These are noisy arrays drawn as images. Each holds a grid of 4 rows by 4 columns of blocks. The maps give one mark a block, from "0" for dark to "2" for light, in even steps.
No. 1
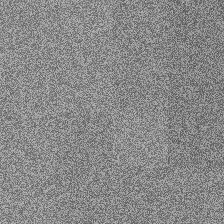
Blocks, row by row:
2210
2210
2120
2111
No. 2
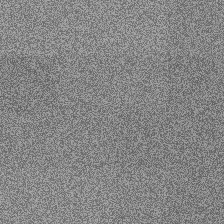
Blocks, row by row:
2221
0110
1100
2210
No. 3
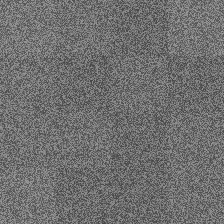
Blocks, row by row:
2102
1010
1101
2001
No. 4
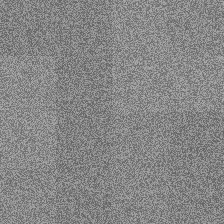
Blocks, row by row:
0021
2022
2010
1010
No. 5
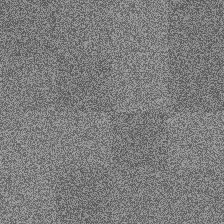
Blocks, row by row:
0120
1020
2202
2011
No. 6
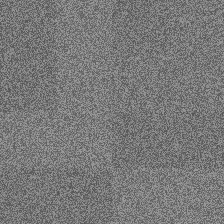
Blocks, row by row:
0201
0211
2200
0022
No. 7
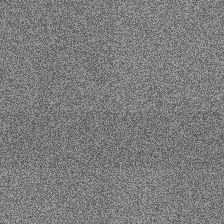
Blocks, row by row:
1122
1122
0000
2121
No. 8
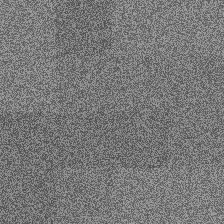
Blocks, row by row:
2022
2111
0001
0122
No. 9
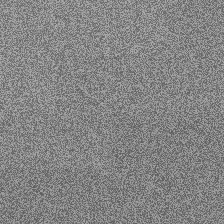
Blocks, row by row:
2221
2111
1100
0000
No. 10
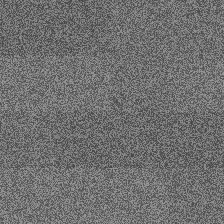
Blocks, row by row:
0011
2212
1000
2221
